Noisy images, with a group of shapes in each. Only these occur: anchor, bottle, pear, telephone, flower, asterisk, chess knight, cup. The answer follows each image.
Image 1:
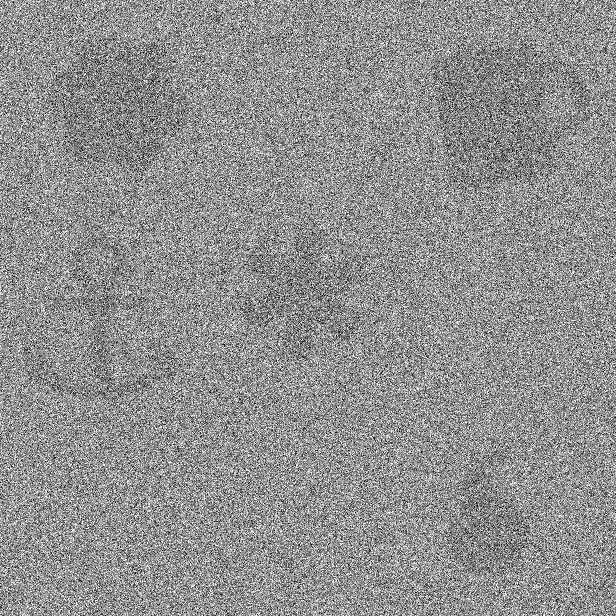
top left: flower; top right: cup; middle left: anchor; centre: asterisk; bottom right: pear
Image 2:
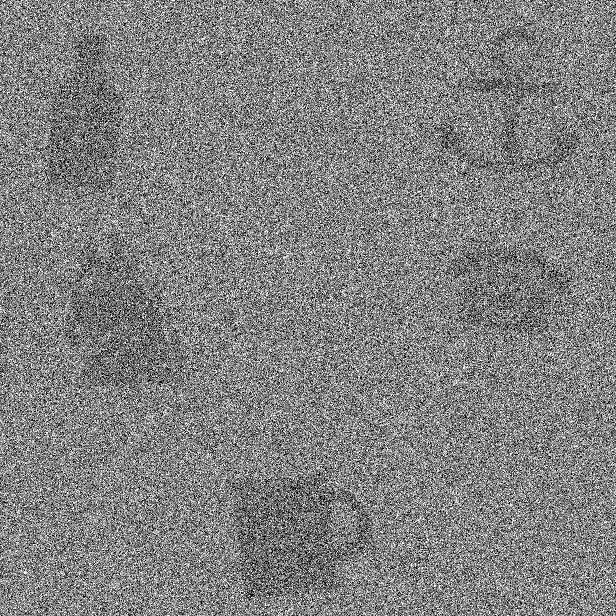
top left: bottle; top right: anchor; middle left: chess knight; middle right: telephone; bottom middle: cup
